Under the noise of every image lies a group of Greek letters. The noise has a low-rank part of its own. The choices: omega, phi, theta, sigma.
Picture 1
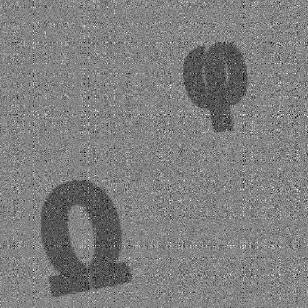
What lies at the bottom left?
omega
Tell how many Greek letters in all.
2
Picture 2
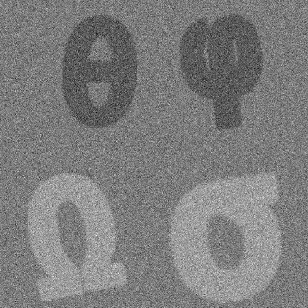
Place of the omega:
bottom left
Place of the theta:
top left
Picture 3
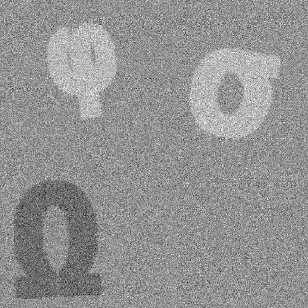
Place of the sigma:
top right
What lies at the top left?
phi
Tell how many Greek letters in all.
3
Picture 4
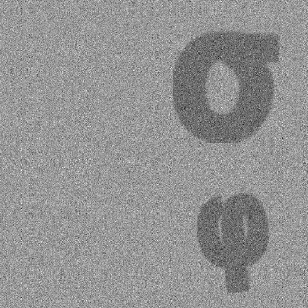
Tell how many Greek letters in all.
2
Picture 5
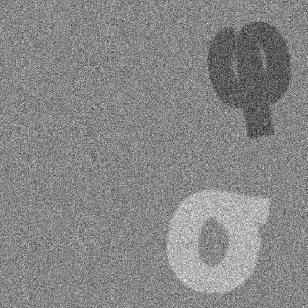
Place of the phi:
top right
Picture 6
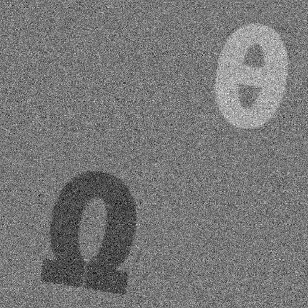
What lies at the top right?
theta
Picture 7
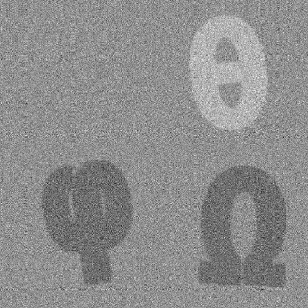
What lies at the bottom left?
phi
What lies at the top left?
nothing
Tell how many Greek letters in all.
3
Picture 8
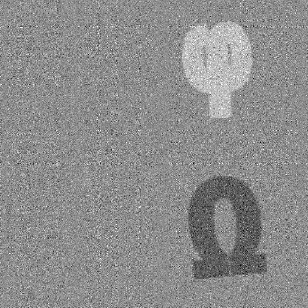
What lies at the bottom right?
omega
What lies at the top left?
nothing
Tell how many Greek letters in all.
2
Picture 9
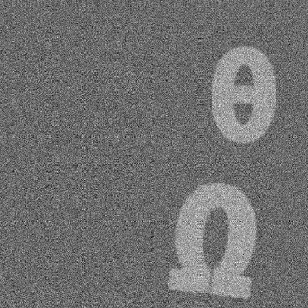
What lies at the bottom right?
omega
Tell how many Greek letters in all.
2
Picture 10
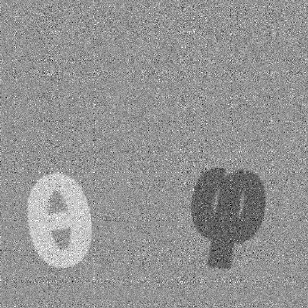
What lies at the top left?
nothing
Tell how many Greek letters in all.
2
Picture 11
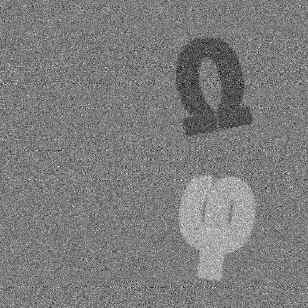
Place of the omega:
top right
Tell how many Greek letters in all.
2
